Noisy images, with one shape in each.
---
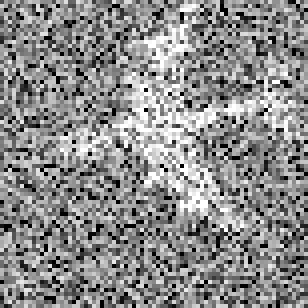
airplane
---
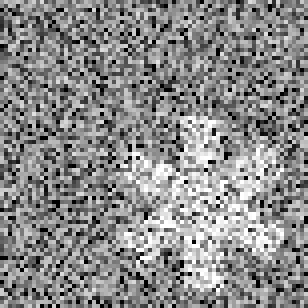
asterisk
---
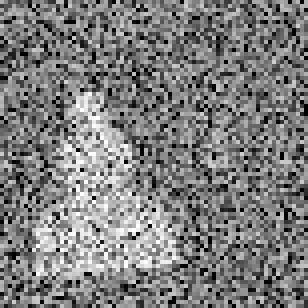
chess pawn
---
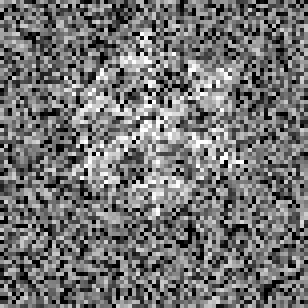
snowflake
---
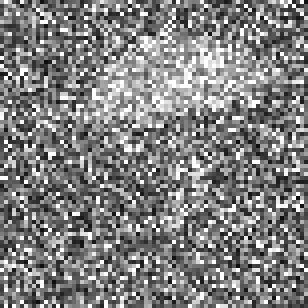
umbrella
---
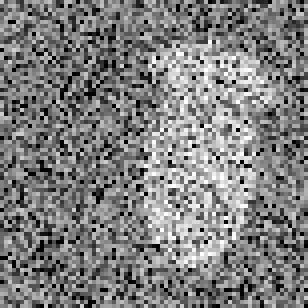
footprint
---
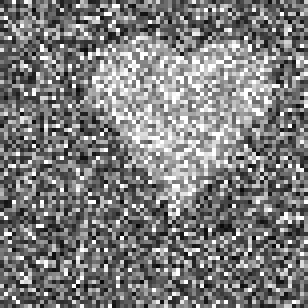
heart
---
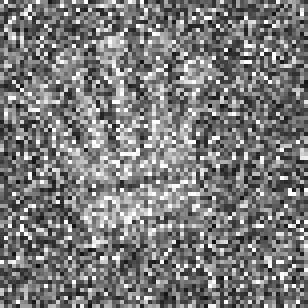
chess queen
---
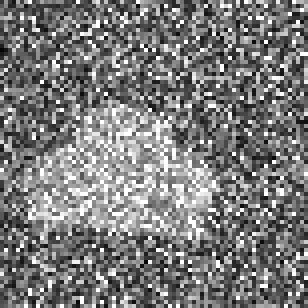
cloud
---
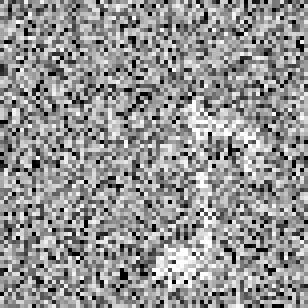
musical note
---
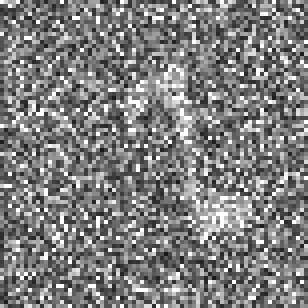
musical note
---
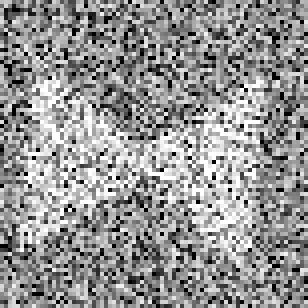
bow tie
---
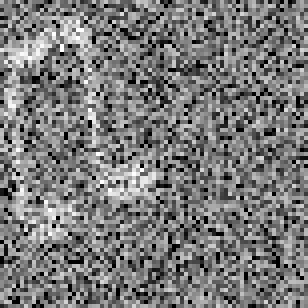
pair of musical notes
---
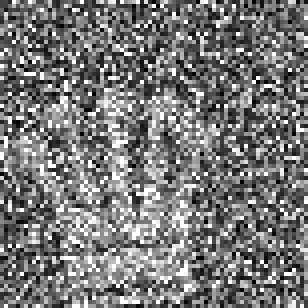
chess queen
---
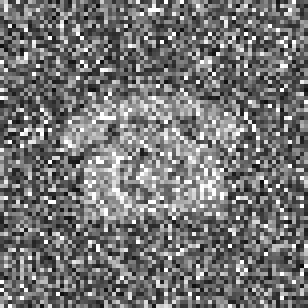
telephone
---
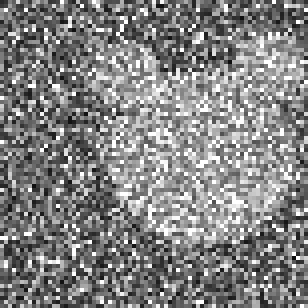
bear's head
